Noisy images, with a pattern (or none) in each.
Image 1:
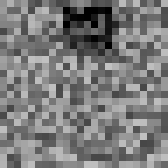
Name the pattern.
one block
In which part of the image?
top middle
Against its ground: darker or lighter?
darker
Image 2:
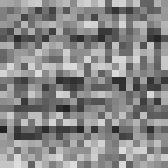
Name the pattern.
bands of rows
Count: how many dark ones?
5
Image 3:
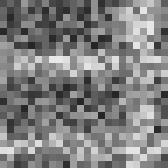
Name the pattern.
bands of rows crossing bands of columns
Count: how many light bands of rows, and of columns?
2 and 1
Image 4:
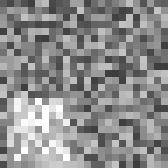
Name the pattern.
one block
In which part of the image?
bottom left
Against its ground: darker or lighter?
lighter
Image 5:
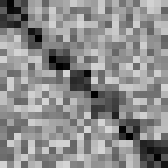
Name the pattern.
blocks along the diagonal
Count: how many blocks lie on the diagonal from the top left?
7
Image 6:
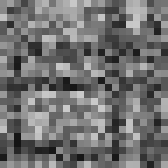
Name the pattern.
bands of rows crossing bands of columns
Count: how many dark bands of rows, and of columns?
3 and 3
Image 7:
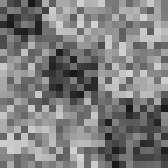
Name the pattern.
blocks along the diagonal
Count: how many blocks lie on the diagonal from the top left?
3
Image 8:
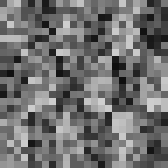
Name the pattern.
a checkerboard
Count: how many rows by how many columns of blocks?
3 by 6
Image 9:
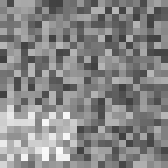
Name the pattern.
one block
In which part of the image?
bottom left
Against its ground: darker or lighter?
lighter
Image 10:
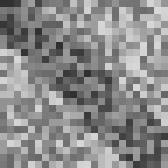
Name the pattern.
a diagonal band
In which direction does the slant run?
top left to bottom right
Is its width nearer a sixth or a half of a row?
a half
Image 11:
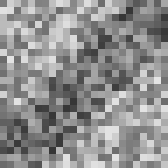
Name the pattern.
a diagonal band
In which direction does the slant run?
bottom left to top right
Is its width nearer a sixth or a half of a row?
a half
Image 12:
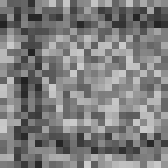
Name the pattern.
bands of rows crossing bands of columns
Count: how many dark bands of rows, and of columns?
2 and 1
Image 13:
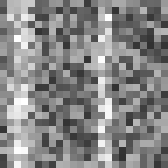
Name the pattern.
bands of columns
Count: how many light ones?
2
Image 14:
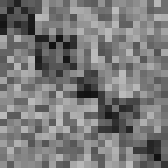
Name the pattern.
blocks along the diagonal
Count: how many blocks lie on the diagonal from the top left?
5
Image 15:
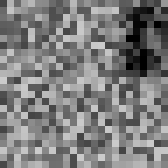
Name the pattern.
one block
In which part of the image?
top right
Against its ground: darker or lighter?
darker
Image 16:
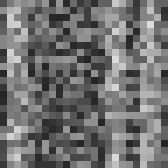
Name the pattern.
bands of columns
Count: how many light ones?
3
